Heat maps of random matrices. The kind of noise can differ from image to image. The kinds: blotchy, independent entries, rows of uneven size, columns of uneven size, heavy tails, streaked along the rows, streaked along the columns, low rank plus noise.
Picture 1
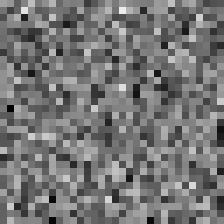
independent entries
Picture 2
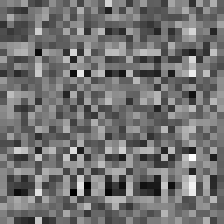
low rank plus noise
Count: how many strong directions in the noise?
one
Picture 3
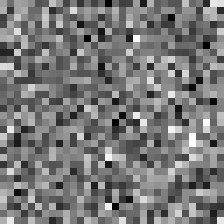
independent entries
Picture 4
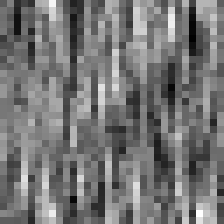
streaked along the columns
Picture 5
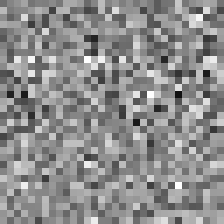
low rank plus noise
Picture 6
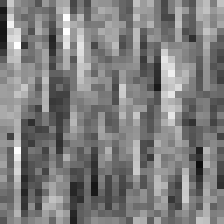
streaked along the columns
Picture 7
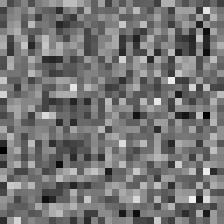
low rank plus noise
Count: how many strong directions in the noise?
two
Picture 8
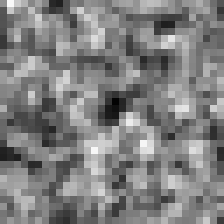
blotchy
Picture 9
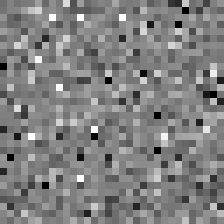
heavy tails
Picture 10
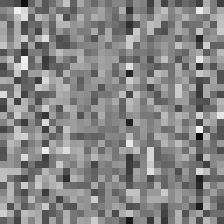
columns of uneven size
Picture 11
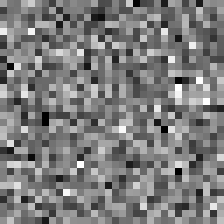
independent entries
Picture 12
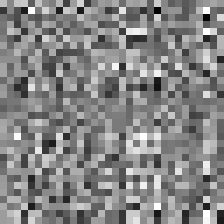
low rank plus noise
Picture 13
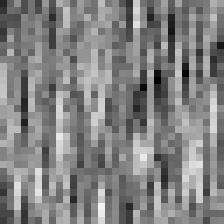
streaked along the columns
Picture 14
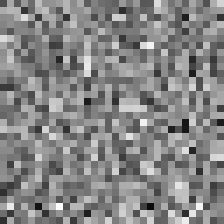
low rank plus noise
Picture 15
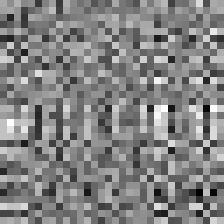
low rank plus noise
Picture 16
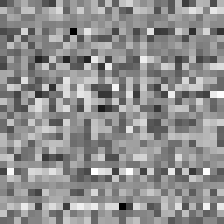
rows of uneven size
